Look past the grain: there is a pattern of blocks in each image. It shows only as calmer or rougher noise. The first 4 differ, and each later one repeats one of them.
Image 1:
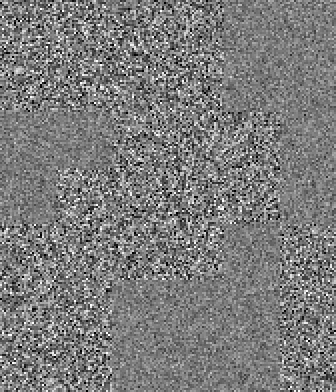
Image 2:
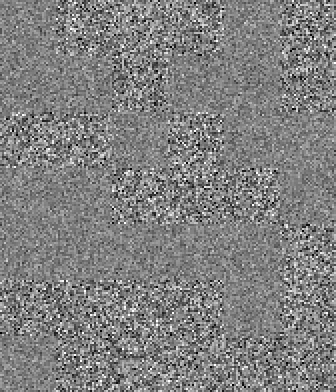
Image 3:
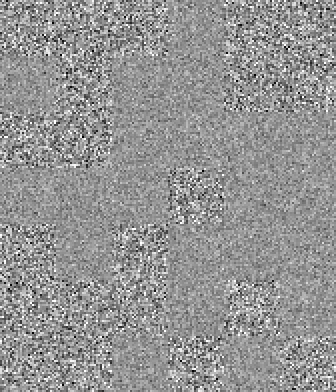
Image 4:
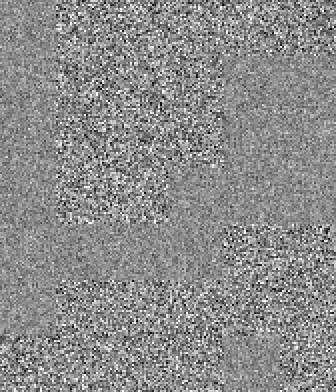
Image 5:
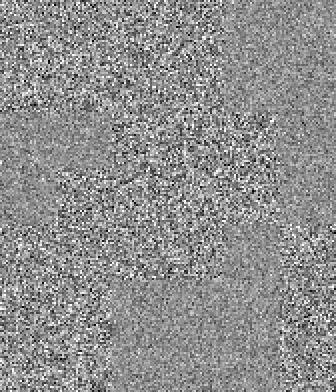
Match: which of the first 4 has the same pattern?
1
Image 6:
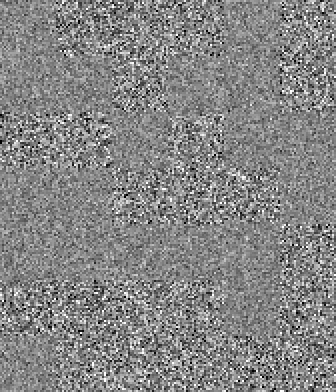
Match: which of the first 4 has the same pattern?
2
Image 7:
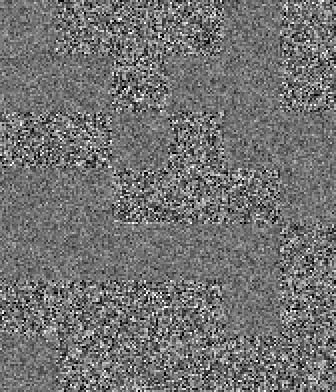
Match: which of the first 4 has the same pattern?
2
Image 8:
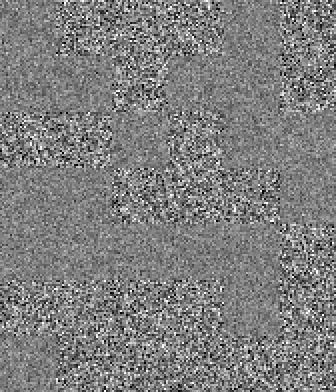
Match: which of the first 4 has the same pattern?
2
